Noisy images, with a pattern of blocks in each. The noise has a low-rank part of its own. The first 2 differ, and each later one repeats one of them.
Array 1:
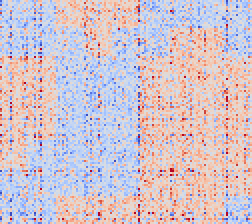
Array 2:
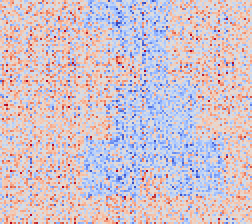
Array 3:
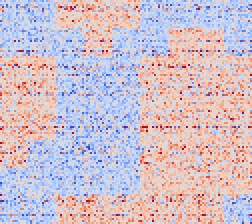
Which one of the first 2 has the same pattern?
1
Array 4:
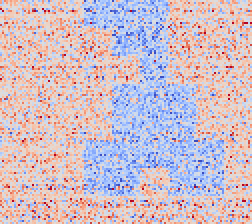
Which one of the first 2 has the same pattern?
2
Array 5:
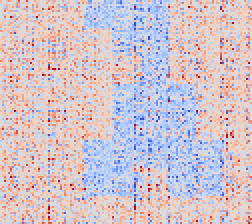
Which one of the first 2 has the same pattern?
2
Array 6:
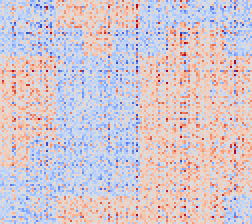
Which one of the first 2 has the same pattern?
1
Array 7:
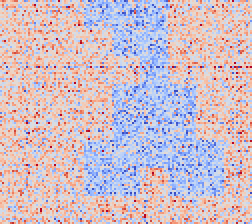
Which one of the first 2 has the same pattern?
2
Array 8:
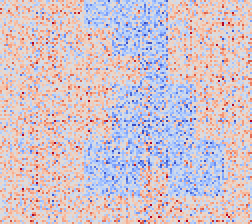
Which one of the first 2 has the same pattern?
2
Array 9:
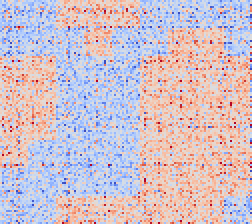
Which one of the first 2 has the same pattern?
1
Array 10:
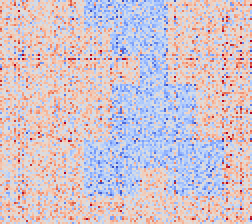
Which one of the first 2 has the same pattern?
2
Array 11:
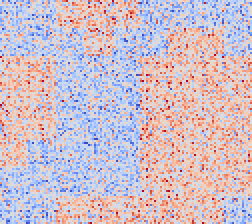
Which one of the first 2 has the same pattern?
1
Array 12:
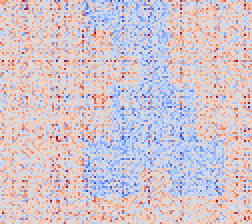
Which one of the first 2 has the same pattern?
2
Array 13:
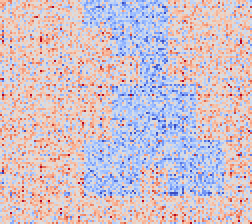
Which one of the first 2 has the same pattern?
2
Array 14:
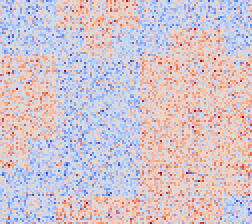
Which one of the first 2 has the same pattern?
1
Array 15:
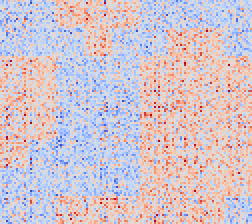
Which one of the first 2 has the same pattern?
1
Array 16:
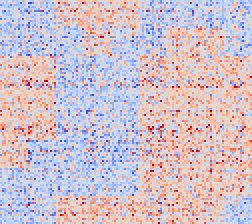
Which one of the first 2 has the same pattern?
1
